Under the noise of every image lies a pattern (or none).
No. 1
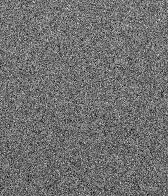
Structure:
a smooth slope
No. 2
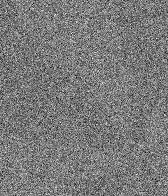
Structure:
spokes from one point
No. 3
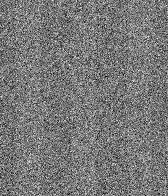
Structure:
vertical stripes
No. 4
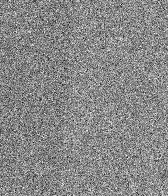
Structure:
a sharp edge
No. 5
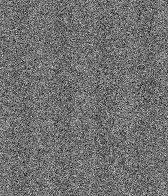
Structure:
vertical stripes
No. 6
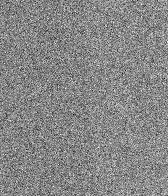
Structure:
a sharp edge
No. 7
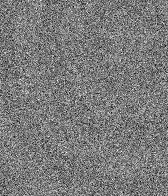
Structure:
rings round one point
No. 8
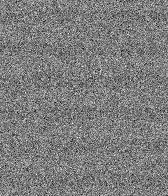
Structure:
horizontal stripes
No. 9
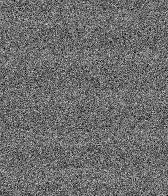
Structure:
horizontal stripes
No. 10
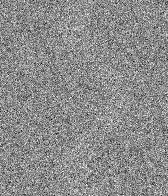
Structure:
a wavy band
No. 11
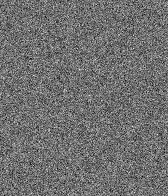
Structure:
only noise
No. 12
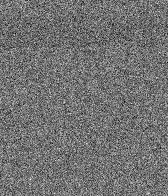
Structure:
one horizontal stripe
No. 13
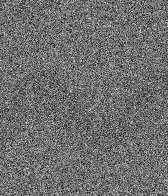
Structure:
a wavy band
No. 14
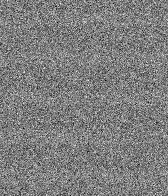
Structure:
horizontal stripes
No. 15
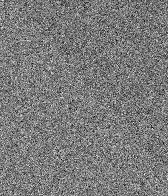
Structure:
a sharp edge
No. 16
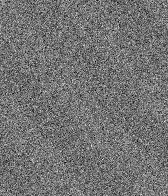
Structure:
diagonal stripes
